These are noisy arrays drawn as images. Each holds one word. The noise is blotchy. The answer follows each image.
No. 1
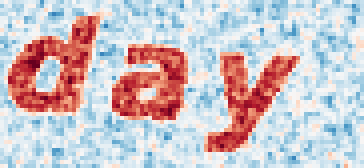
day
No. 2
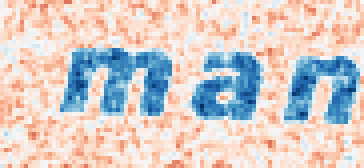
man
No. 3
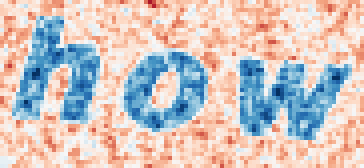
how
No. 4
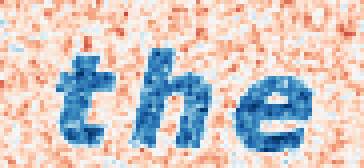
the
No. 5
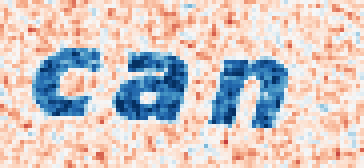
can
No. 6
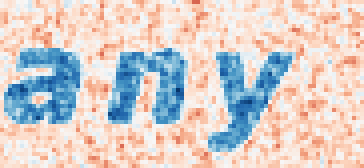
any
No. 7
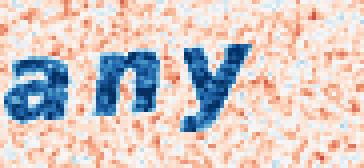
any
